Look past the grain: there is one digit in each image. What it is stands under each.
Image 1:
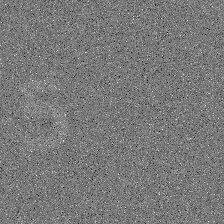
light 5, middle left
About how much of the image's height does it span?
a third
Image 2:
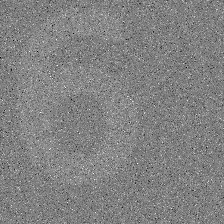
light 6
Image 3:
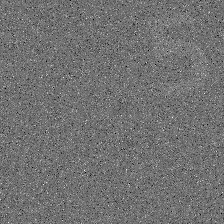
light 5, top right
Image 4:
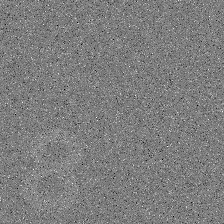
light 8, bottom left
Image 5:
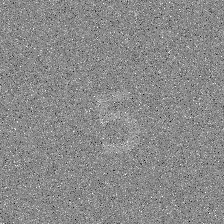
light 5, centre
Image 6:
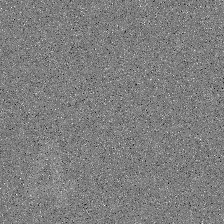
light 4, bottom left
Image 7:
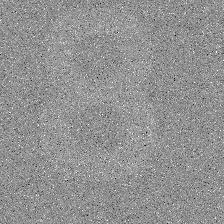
light 8
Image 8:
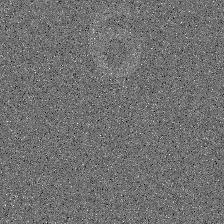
light 6, top middle
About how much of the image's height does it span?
a third
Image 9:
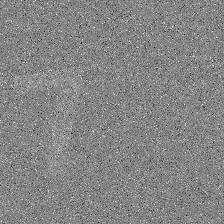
light 7
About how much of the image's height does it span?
half
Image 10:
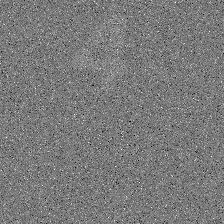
light 4, top middle
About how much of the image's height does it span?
a third
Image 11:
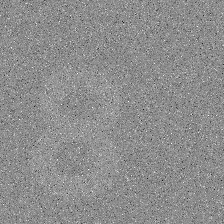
light 8
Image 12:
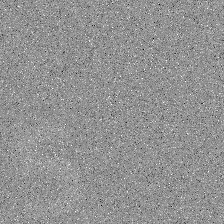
light 5, bottom left
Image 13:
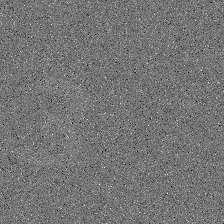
light 3, middle left
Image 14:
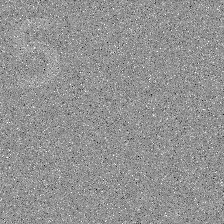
light 5, top left
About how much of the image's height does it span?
a third
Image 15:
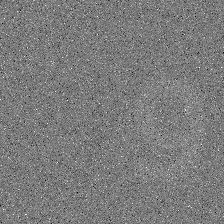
light 9
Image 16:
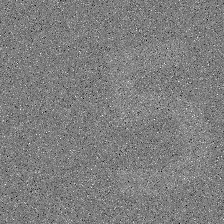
light 5
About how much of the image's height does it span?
two thirds
